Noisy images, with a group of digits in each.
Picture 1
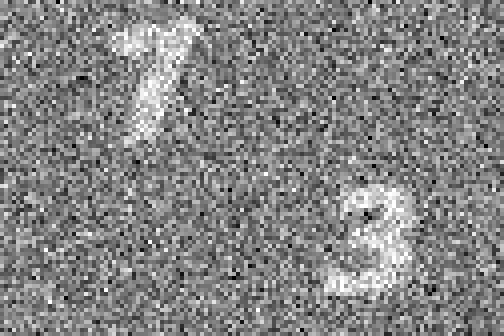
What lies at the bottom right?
3
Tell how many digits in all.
2
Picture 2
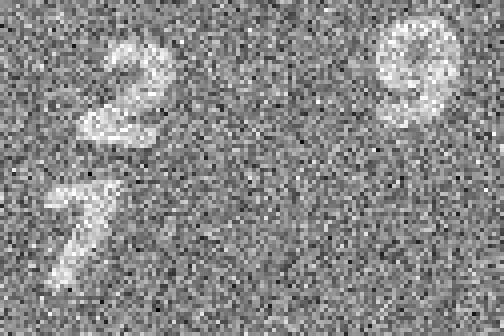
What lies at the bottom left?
7
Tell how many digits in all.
3
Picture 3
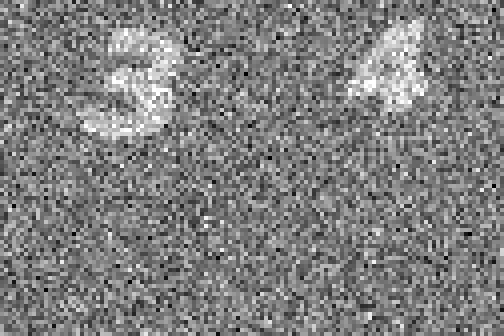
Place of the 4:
top right
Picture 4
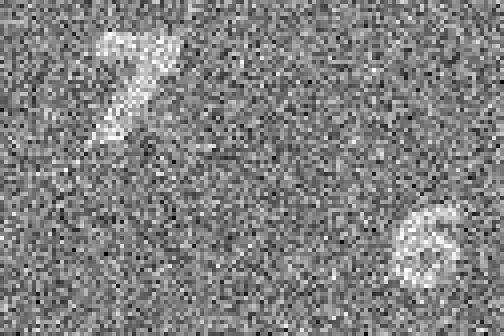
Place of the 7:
top left
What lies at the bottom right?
6
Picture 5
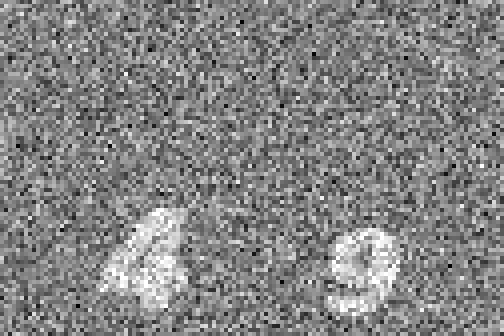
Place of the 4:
bottom left
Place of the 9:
bottom right
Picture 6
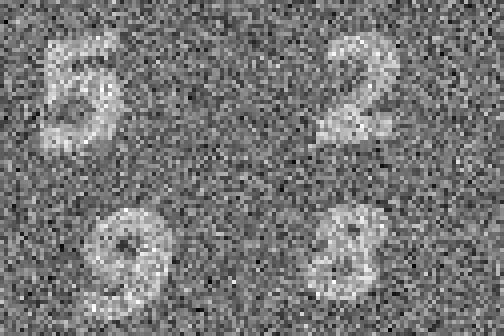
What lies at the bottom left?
9
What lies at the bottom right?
8
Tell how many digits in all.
4
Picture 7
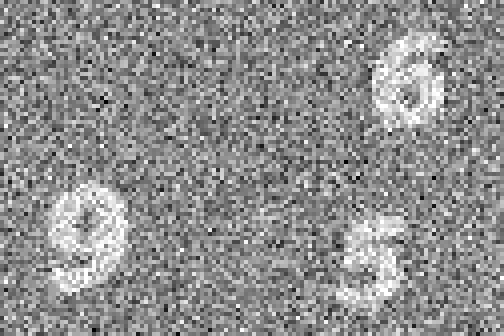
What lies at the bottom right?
5
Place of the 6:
top right
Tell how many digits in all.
3
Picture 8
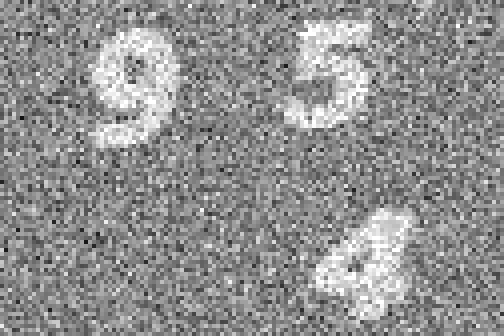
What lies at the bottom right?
4
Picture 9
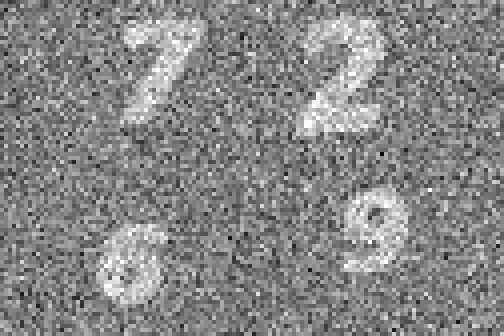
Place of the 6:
bottom left
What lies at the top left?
7
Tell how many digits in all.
4
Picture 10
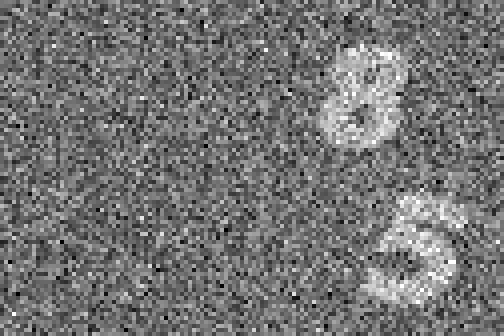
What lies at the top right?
8
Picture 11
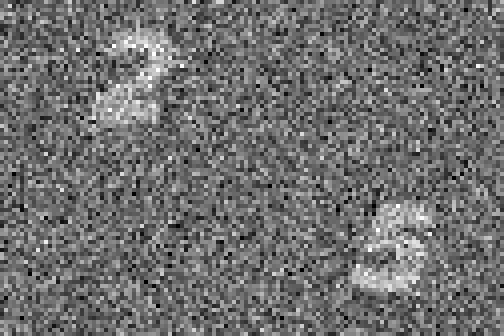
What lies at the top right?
nothing
